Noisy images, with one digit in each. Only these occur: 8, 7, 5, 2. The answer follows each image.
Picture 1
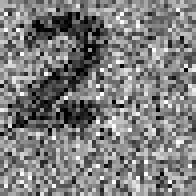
2
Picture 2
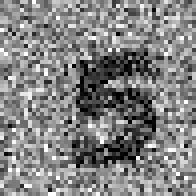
5
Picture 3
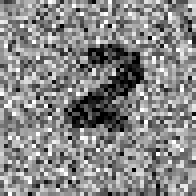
2
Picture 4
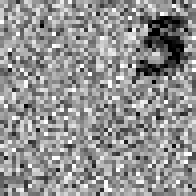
5
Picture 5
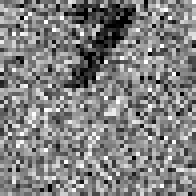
7
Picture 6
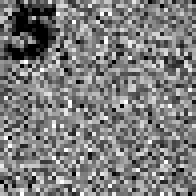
5
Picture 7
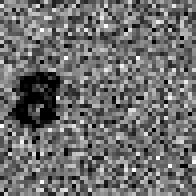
8
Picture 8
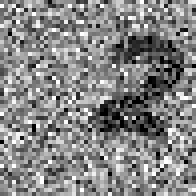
2
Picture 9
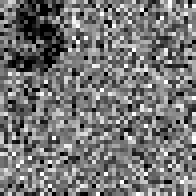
5
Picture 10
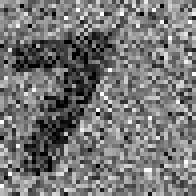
7
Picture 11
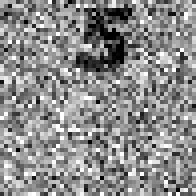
5
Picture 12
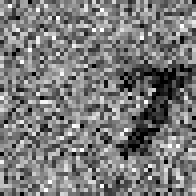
7
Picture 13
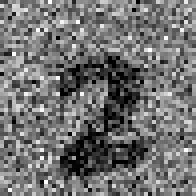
2
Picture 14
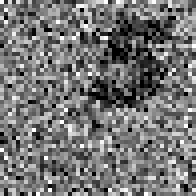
5
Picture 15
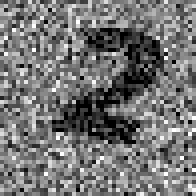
2
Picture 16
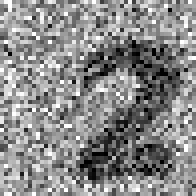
2
